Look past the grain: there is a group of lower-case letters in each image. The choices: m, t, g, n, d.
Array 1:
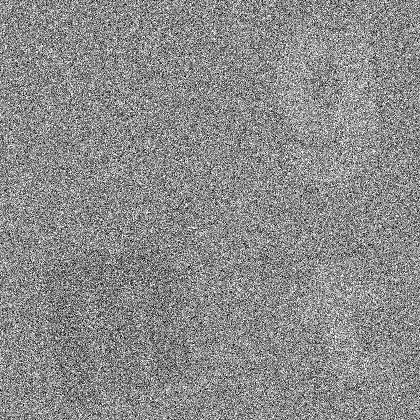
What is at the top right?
g
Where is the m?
bottom left
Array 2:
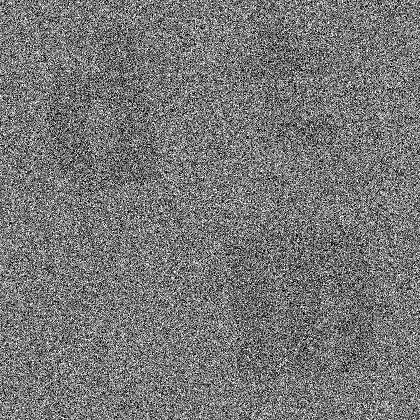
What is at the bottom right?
m
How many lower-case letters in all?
3
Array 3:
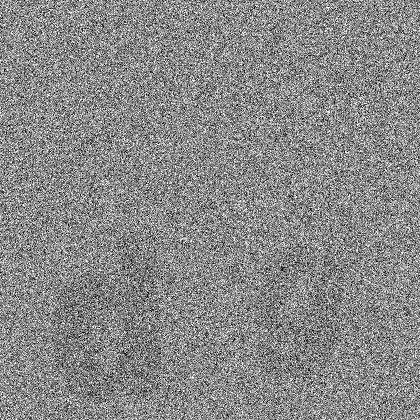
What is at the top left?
nothing
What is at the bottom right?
g
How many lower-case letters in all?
2
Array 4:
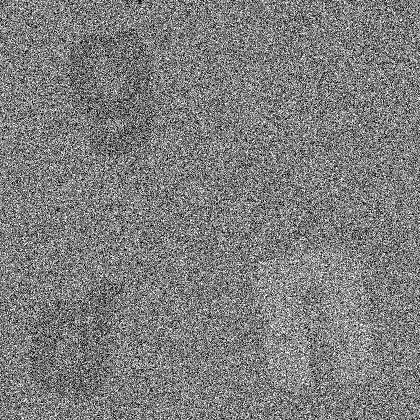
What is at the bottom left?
d
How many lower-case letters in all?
3
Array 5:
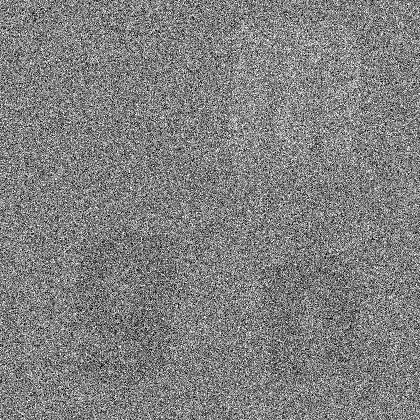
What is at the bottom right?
n
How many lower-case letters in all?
3
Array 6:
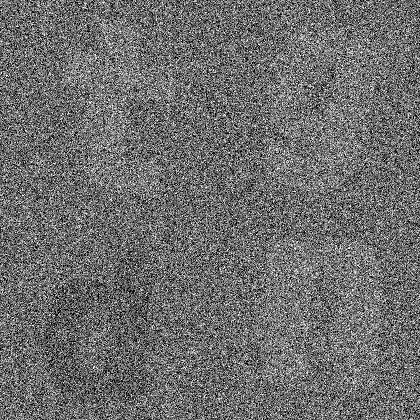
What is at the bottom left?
d
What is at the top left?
t
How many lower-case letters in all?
4
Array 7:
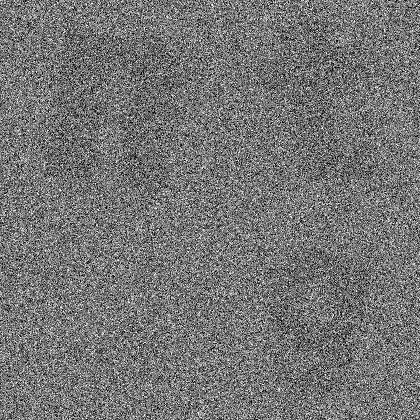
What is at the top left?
n
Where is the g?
bottom right
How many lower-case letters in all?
3
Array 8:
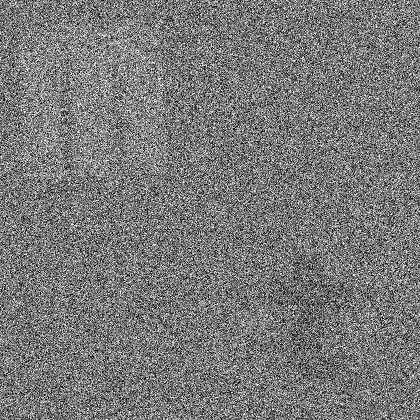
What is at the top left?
m
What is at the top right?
nothing
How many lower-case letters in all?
2
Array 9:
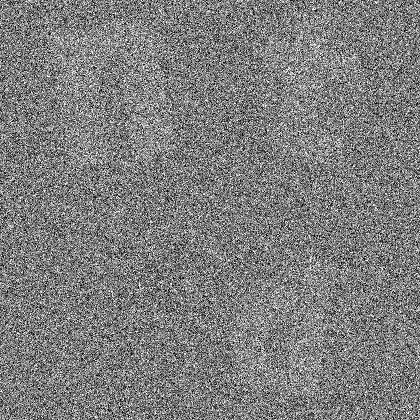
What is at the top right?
t
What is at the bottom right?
d
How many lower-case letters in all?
3
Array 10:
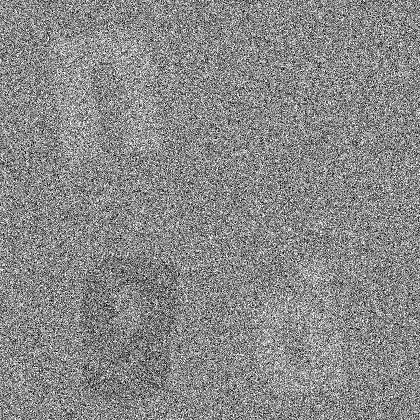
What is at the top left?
n
